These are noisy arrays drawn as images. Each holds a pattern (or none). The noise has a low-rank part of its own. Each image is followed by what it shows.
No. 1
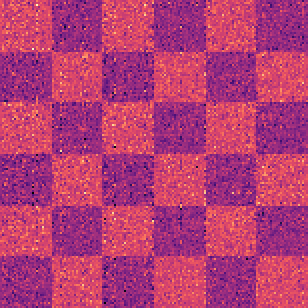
a checkerboard
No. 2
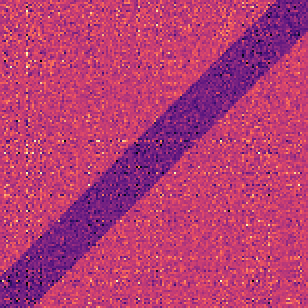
a diagonal band
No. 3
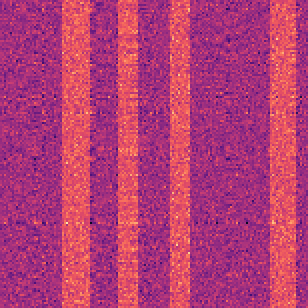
bands of columns
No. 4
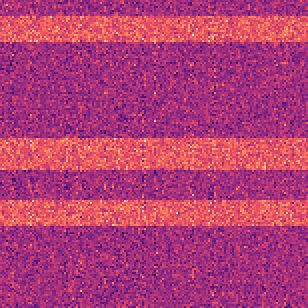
bands of rows
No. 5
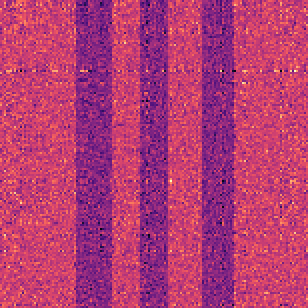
bands of columns
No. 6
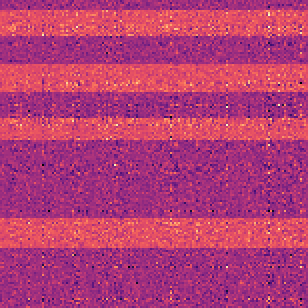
bands of rows
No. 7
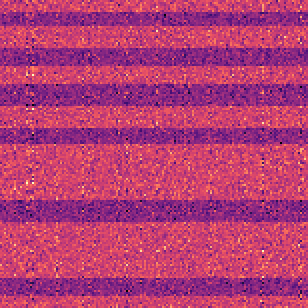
bands of rows
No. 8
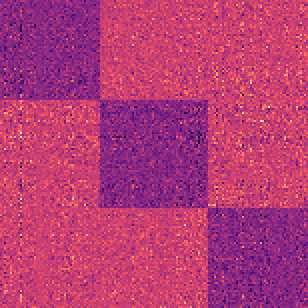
blocks along the diagonal
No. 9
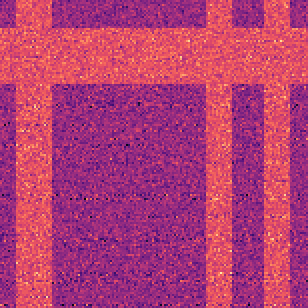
bands of rows crossing bands of columns
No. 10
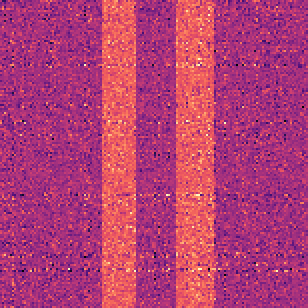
bands of columns
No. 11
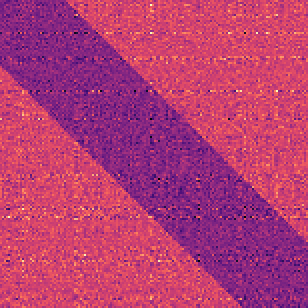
a diagonal band
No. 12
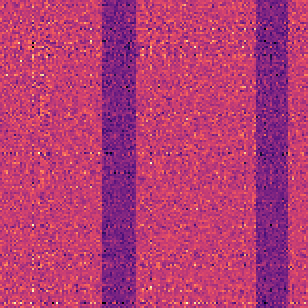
bands of columns
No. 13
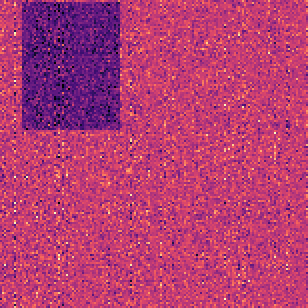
one block
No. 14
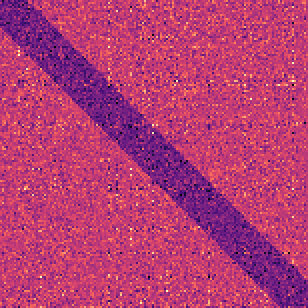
a diagonal band
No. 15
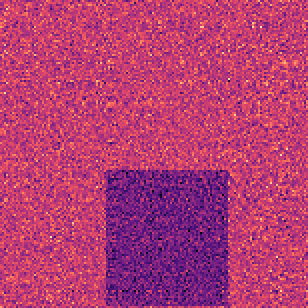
one block
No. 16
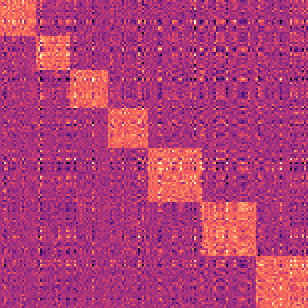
blocks along the diagonal
